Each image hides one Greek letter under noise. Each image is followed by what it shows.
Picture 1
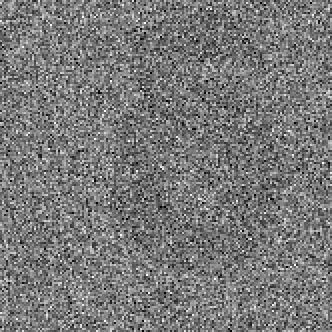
delta
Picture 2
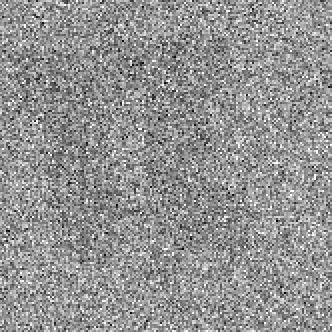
pi
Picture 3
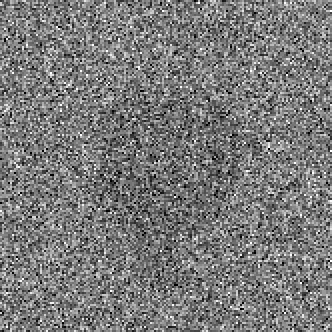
phi
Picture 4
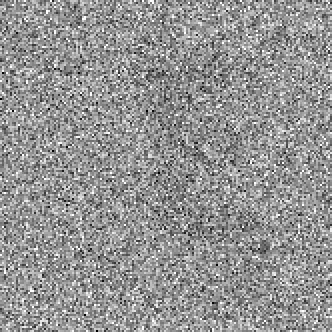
xi
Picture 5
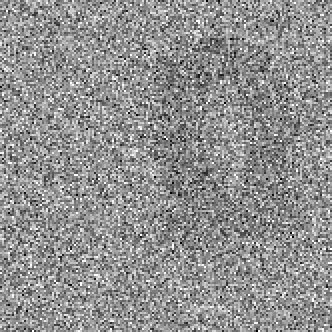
omega
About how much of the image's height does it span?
two thirds
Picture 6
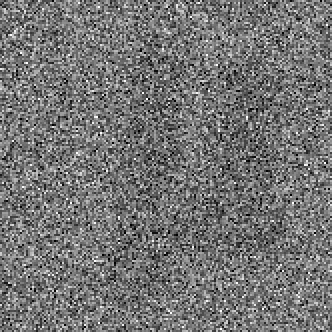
mu
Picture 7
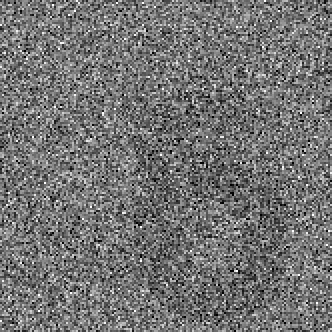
delta
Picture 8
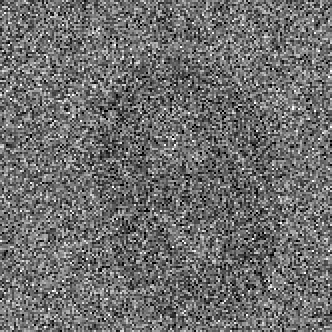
theta
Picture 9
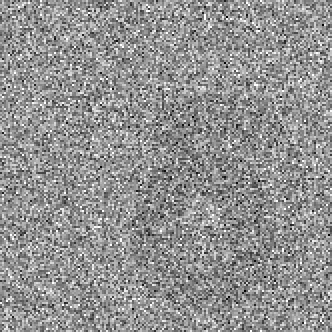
delta
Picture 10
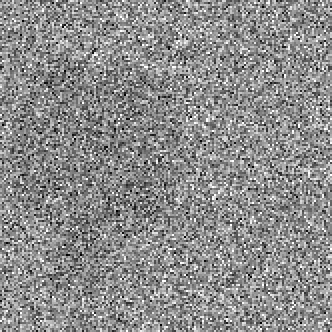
phi
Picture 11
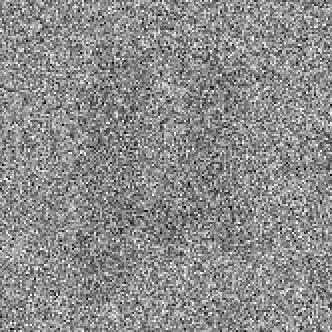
mu
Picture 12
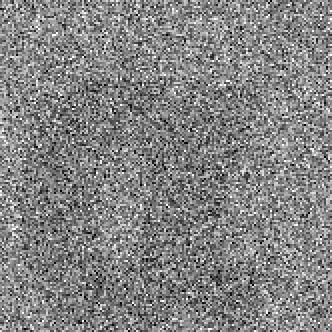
alpha
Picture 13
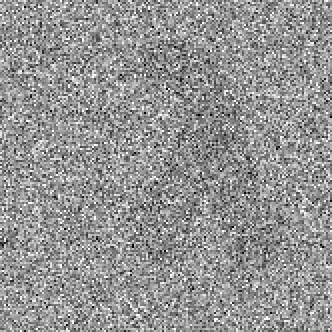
lambda
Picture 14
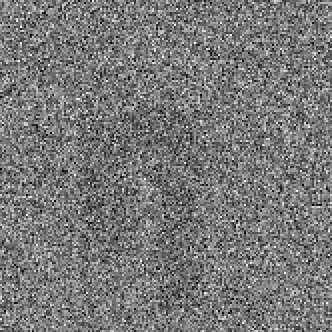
eta
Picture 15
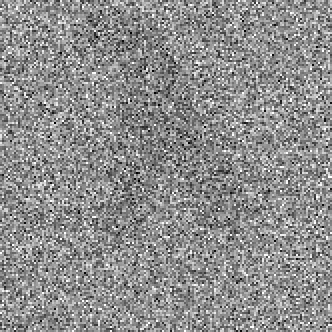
lambda
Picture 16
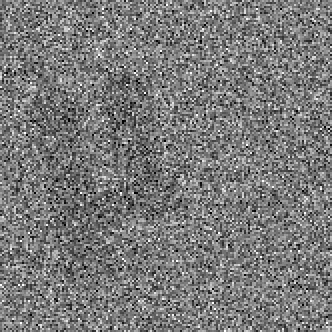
mu
